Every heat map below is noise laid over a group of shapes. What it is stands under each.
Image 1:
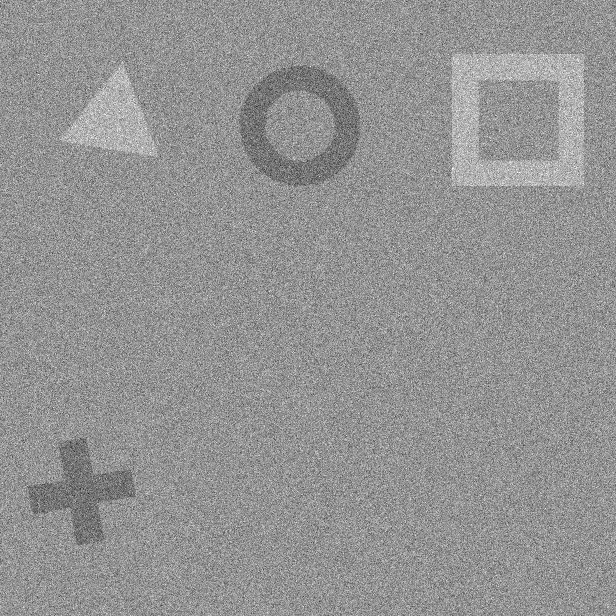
top left: light triangle; top middle: dark ring; top right: light square frame; bottom left: dark cross
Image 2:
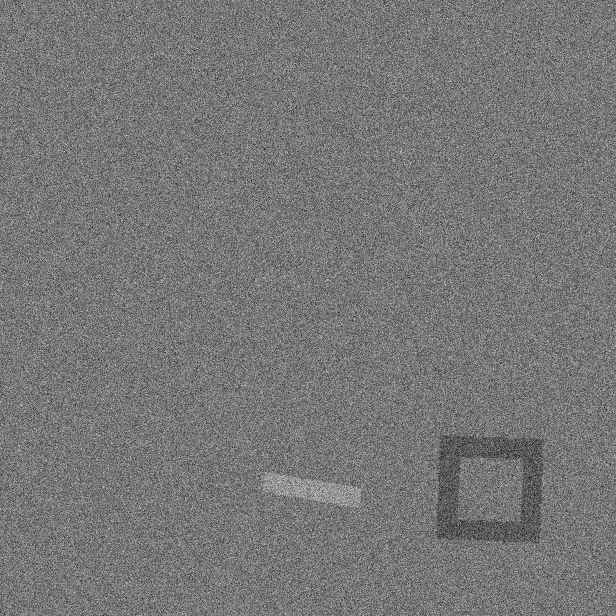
bottom middle: light bar; bottom right: dark square frame
